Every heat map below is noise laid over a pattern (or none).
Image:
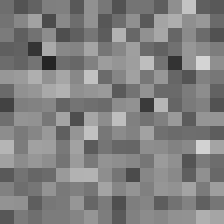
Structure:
only noise
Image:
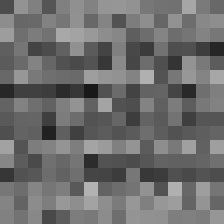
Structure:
bands of rows
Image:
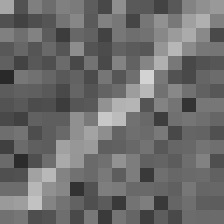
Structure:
a diagonal band
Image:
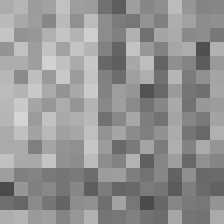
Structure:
bands of rows crossing bands of columns
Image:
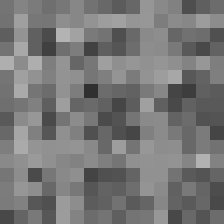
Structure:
bands of rows crossing bands of columns
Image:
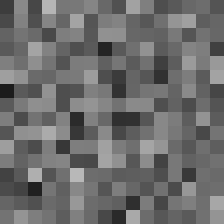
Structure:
only noise
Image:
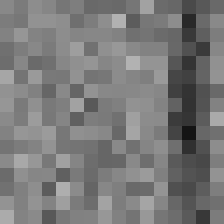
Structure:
one band of columns
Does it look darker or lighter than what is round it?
darker
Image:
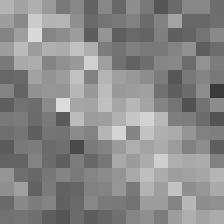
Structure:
a diagonal band
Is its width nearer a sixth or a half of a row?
a half
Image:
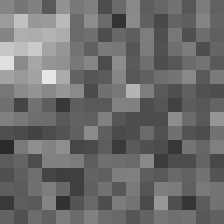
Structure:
one block
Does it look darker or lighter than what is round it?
lighter
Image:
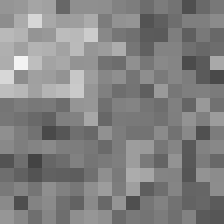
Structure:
one block
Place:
top left
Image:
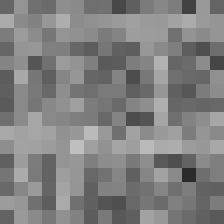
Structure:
bands of rows crossing bands of columns
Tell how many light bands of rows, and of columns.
2 and 3
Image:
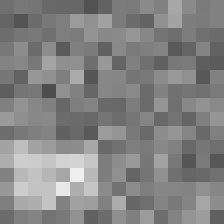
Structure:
one block
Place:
bottom left
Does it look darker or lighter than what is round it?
lighter
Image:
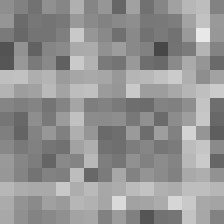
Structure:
bands of rows crossing bands of columns
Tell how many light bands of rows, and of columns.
2 and 2
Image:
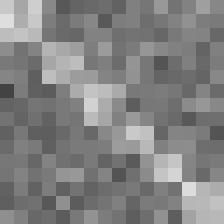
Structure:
blocks along the diagonal
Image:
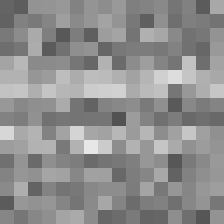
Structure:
bands of rows
